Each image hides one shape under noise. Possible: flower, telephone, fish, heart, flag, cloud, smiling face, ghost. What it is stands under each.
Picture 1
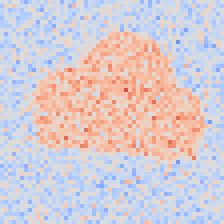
cloud
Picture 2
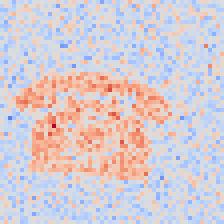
telephone
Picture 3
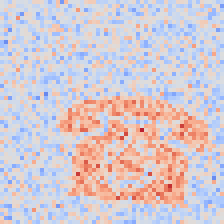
telephone
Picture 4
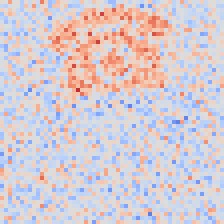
telephone
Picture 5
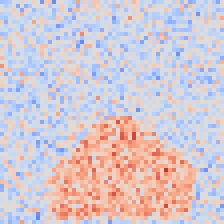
cloud
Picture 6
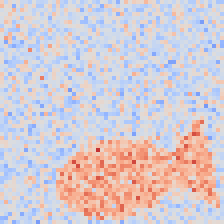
fish
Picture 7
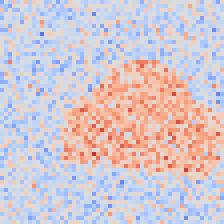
cloud
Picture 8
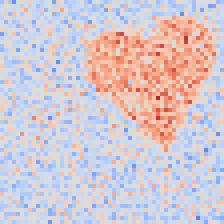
heart
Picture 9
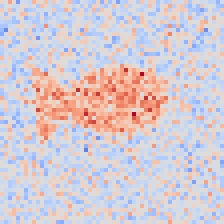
fish
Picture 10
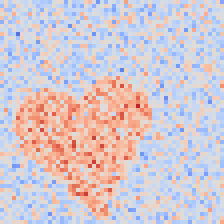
heart
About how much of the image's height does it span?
two thirds
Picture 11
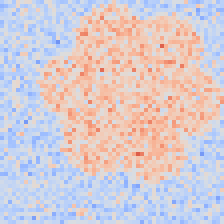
flower
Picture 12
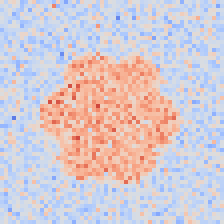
flower
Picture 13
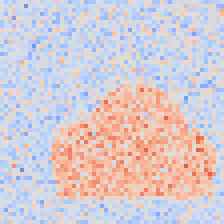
cloud
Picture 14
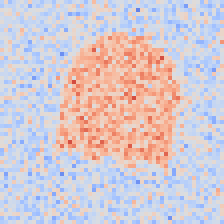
ghost
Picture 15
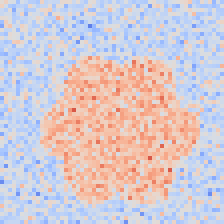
flower
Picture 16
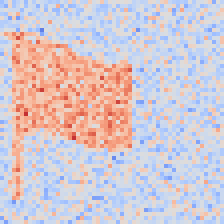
flag
